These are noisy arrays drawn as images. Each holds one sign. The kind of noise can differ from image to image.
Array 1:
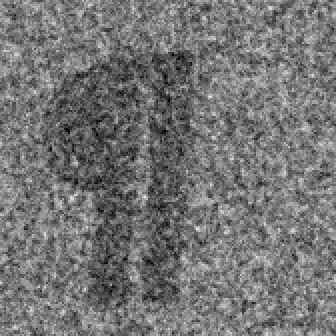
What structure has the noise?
blotchy
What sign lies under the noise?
pilcrow
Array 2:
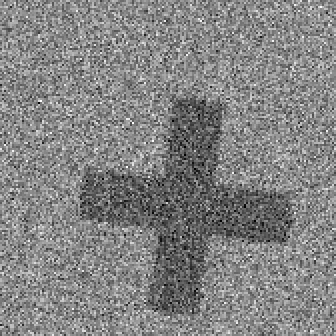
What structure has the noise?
independent entries
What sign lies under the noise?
plus sign
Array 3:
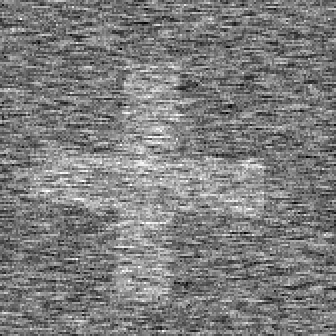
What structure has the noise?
streaked along the rows
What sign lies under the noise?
plus sign
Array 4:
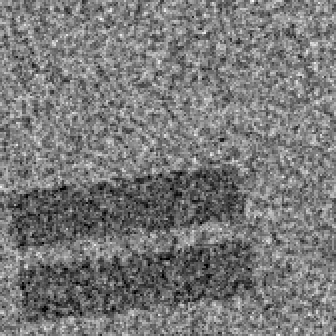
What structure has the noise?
blotchy
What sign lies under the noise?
equals sign
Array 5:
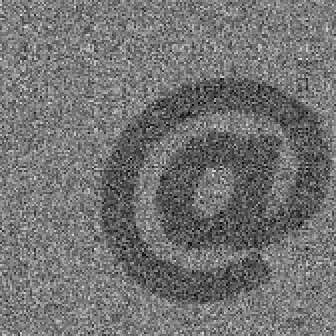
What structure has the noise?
low rank plus noise
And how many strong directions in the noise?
one
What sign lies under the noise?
at sign
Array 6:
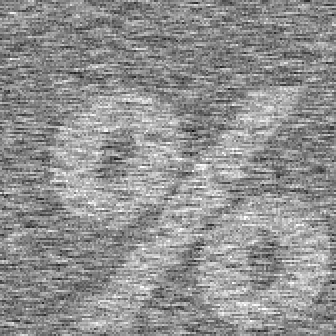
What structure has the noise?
streaked along the rows
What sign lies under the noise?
percent sign
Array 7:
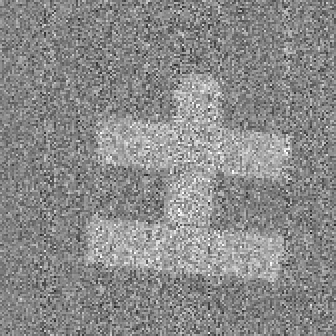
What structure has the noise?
columns of uneven size
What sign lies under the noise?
plus-minus sign
